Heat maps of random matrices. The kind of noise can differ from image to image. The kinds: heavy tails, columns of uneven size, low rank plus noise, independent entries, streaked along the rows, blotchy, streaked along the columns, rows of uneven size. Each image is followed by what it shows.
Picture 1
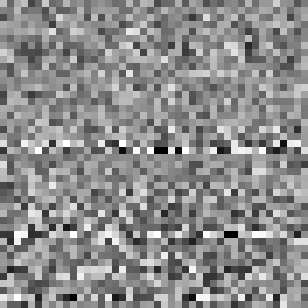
rows of uneven size
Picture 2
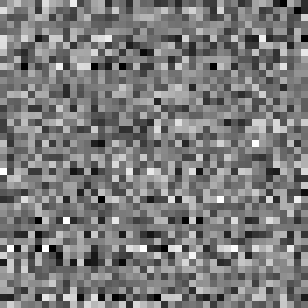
rows of uneven size
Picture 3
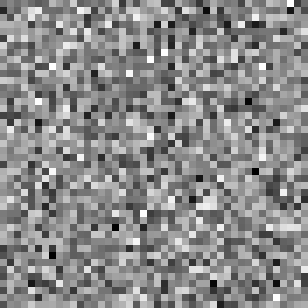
independent entries
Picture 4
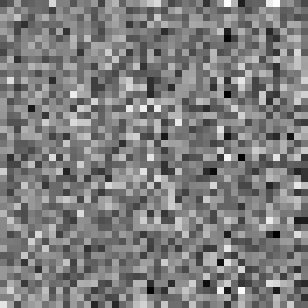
low rank plus noise
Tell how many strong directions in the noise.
two
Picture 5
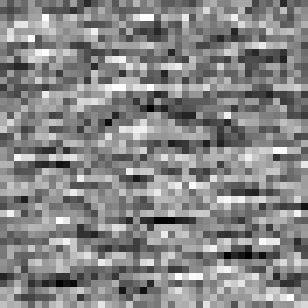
streaked along the rows
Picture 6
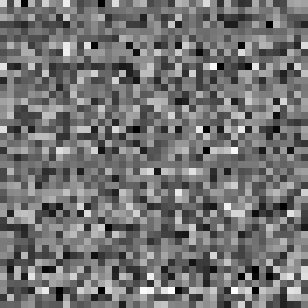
rows of uneven size
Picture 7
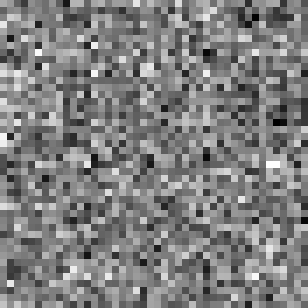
low rank plus noise
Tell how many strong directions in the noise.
one
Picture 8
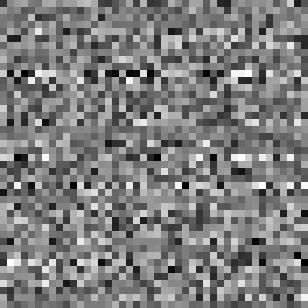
rows of uneven size
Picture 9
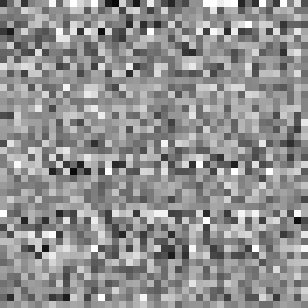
rows of uneven size
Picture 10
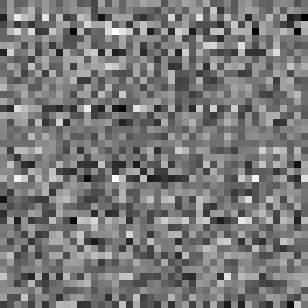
rows of uneven size
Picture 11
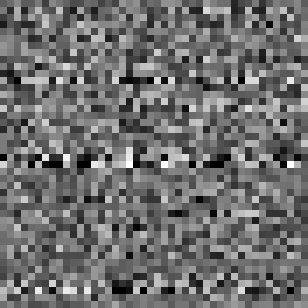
rows of uneven size
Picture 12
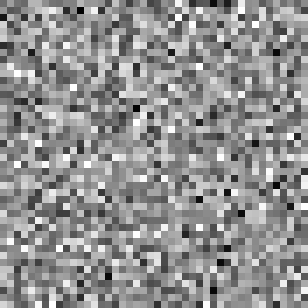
independent entries
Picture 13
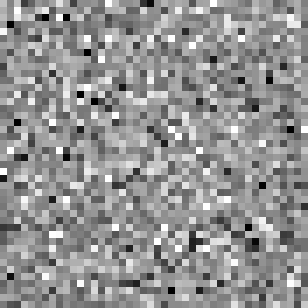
heavy tails
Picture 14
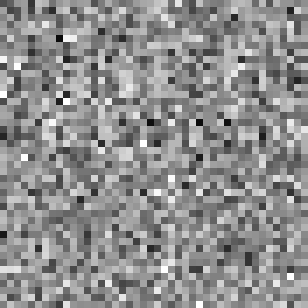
low rank plus noise
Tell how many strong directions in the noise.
two
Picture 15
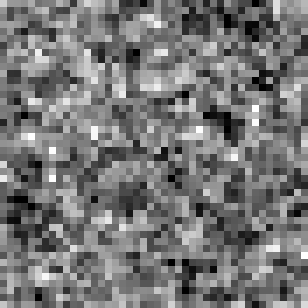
blotchy
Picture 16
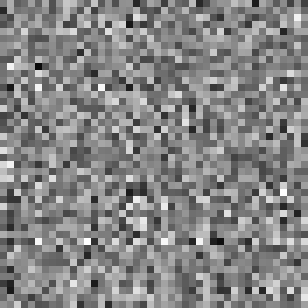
low rank plus noise
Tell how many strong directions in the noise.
two
